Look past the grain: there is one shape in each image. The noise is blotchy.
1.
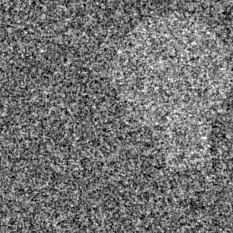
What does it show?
light light bulb
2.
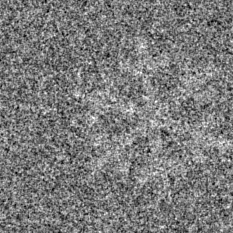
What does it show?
light snowflake
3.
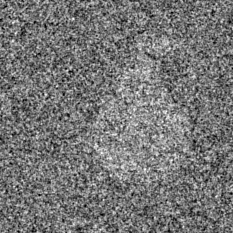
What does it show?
light pear
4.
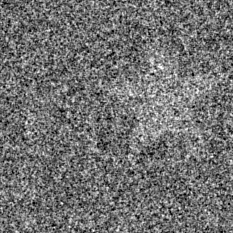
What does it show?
light star
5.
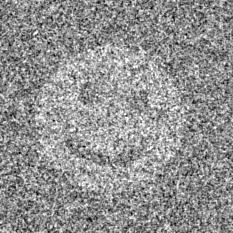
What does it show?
light smiling face
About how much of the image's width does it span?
two thirds
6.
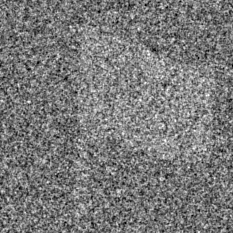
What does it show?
light flag
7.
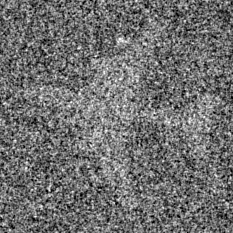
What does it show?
light airplane
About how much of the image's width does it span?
nearly all
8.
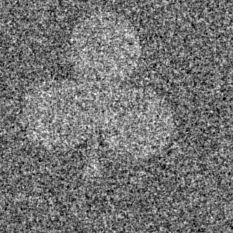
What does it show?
light club
